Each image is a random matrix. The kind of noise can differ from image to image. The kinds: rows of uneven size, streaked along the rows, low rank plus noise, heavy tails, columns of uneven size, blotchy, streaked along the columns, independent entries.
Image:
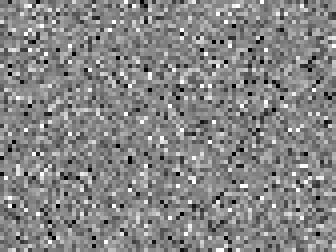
heavy tails
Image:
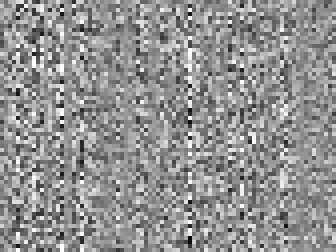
columns of uneven size
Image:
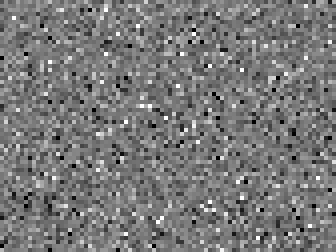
heavy tails
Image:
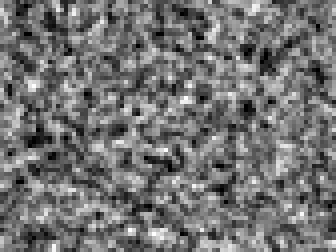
blotchy
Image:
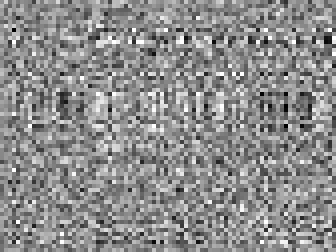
low rank plus noise
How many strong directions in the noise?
two
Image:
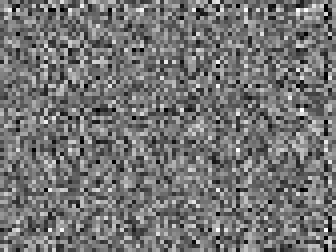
low rank plus noise
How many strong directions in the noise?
three or four
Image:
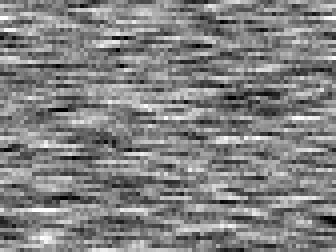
streaked along the rows
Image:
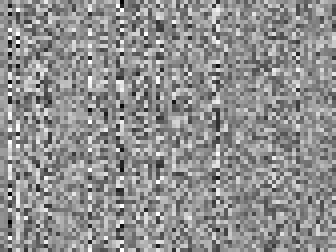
columns of uneven size
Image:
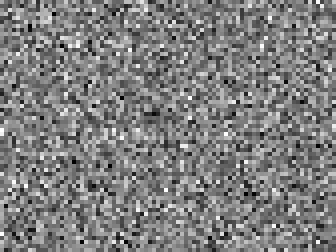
independent entries
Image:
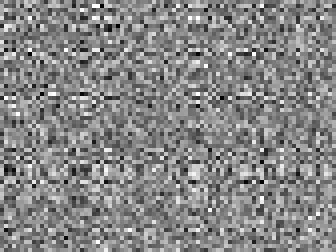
low rank plus noise
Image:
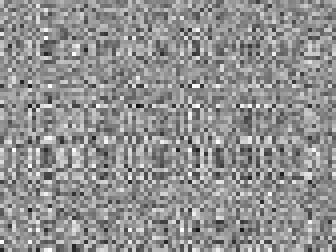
low rank plus noise
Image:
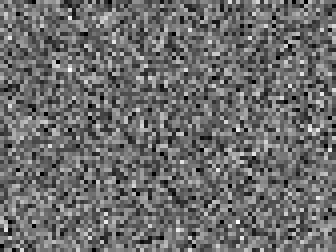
independent entries
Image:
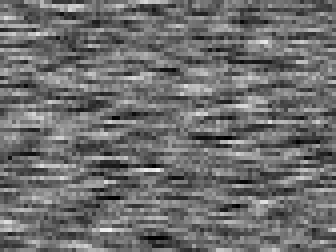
streaked along the rows
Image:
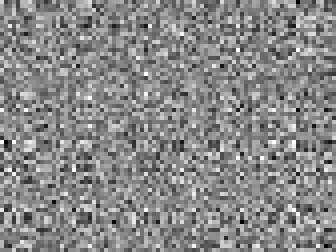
low rank plus noise
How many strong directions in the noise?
one
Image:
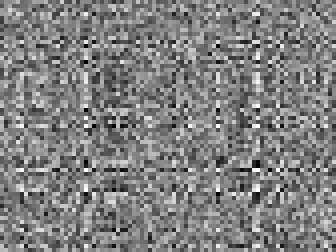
low rank plus noise
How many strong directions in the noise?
one
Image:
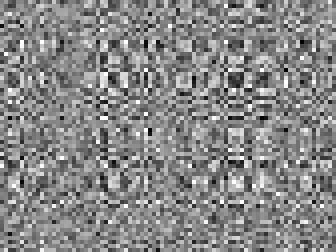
low rank plus noise
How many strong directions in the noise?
one
